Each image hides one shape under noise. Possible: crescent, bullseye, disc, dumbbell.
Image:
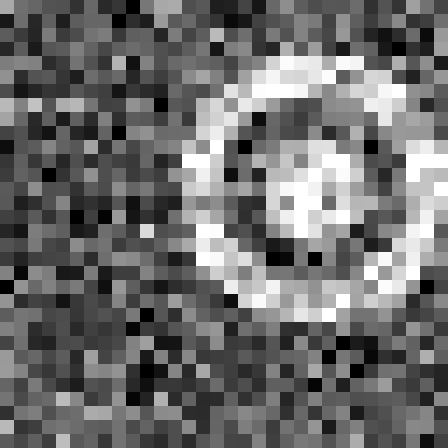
bullseye
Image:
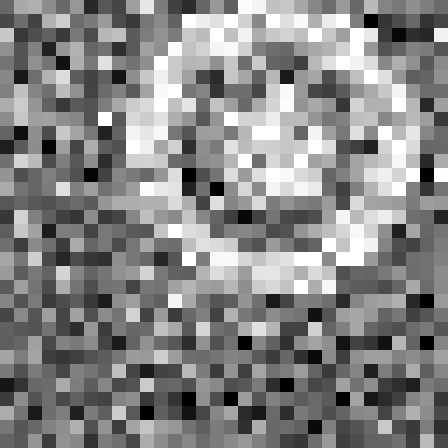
bullseye
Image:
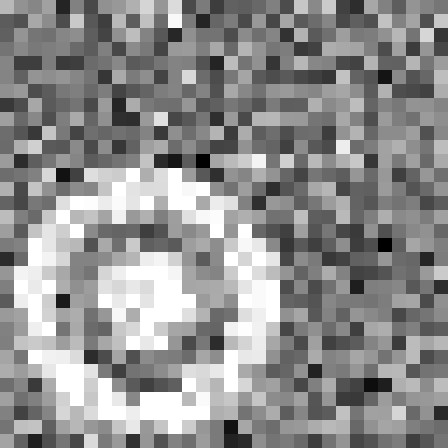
bullseye
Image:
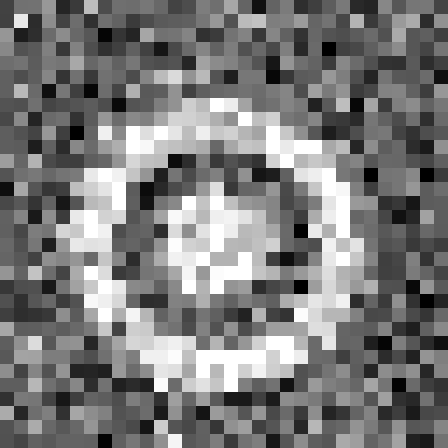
bullseye
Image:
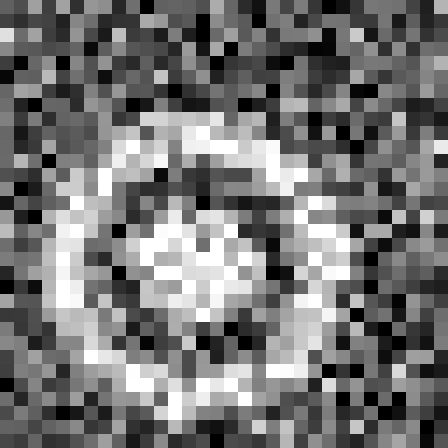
bullseye
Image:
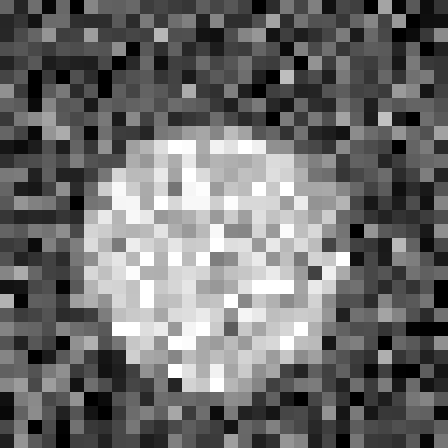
disc
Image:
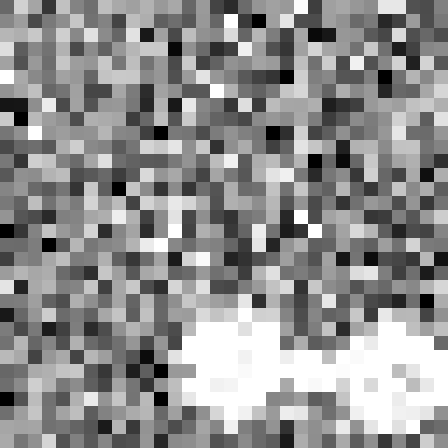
dumbbell
